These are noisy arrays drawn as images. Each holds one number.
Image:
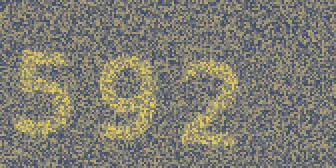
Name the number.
592
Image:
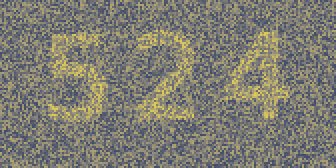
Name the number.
524
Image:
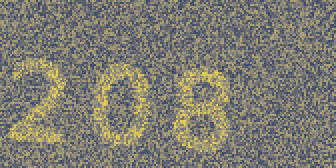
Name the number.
208
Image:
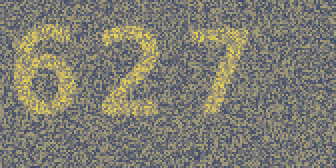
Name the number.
627
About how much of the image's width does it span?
two thirds
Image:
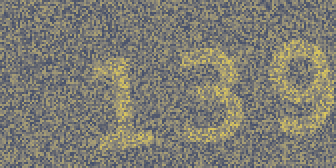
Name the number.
139
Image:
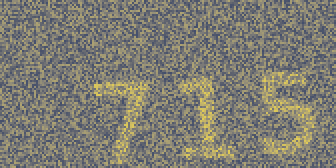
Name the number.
715
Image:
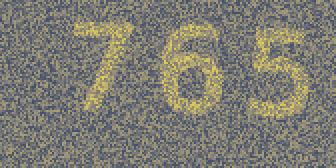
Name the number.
765
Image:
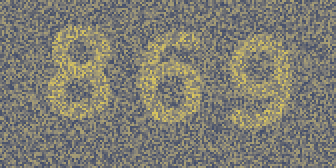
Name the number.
869
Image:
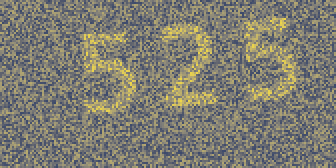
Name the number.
525
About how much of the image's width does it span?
two thirds
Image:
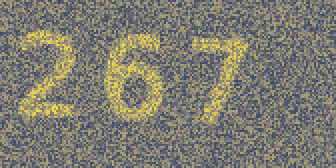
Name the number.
267
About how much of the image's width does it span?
two thirds
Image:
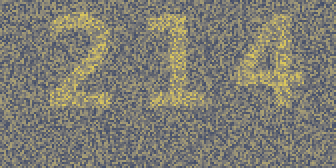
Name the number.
214
